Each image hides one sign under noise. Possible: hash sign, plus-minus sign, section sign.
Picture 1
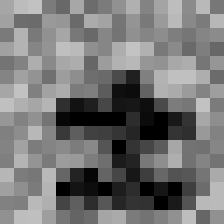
plus-minus sign
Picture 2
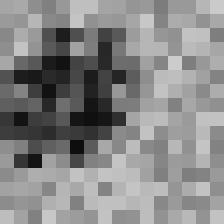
hash sign
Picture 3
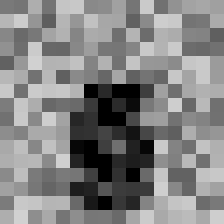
section sign
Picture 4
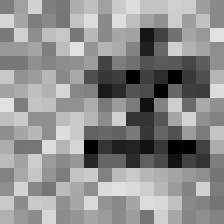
plus-minus sign
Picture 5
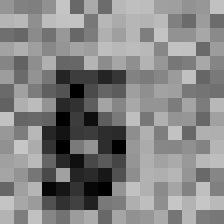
section sign
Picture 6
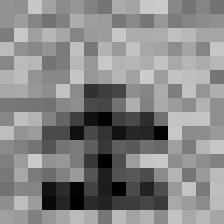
plus-minus sign
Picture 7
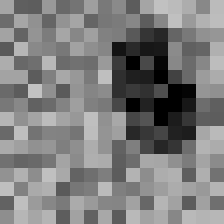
section sign
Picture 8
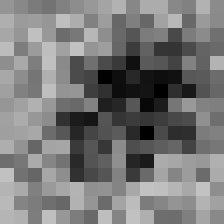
hash sign
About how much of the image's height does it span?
two thirds
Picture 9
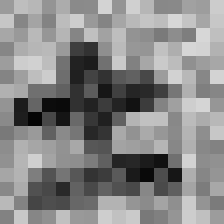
plus-minus sign
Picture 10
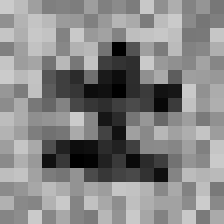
plus-minus sign
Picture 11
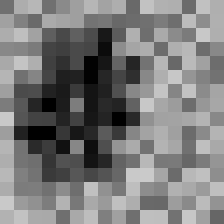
hash sign
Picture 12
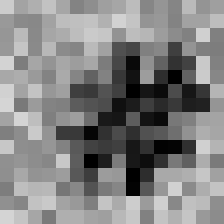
hash sign
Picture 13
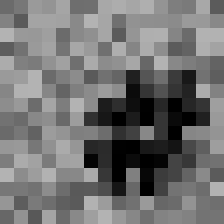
hash sign
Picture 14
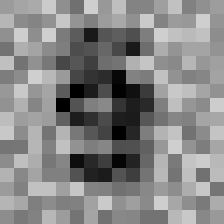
section sign
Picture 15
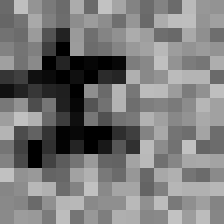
plus-minus sign
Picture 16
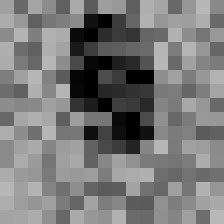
section sign
